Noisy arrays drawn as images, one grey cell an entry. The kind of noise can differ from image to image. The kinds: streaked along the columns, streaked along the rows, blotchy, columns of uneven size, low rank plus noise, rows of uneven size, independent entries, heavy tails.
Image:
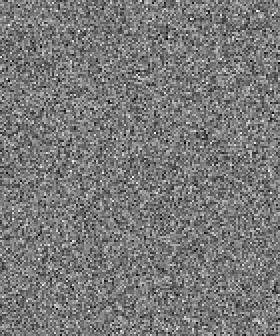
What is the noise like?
independent entries
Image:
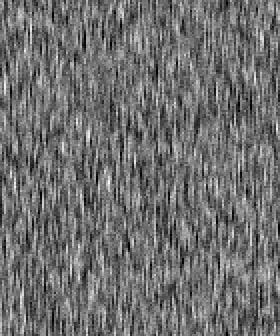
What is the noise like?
streaked along the columns
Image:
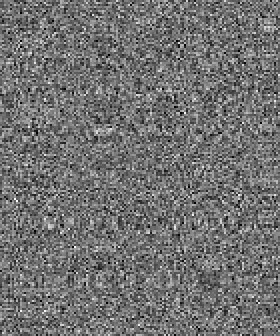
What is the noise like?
low rank plus noise
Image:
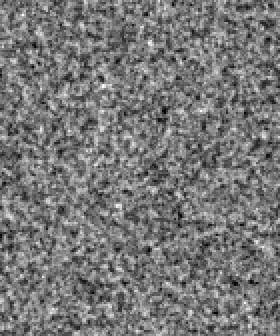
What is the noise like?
blotchy
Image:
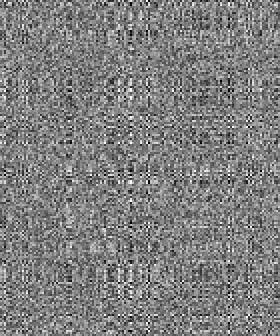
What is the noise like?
low rank plus noise
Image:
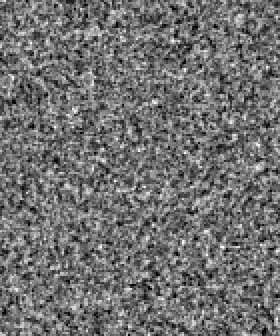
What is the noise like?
blotchy
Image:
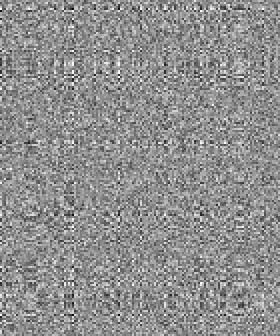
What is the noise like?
low rank plus noise
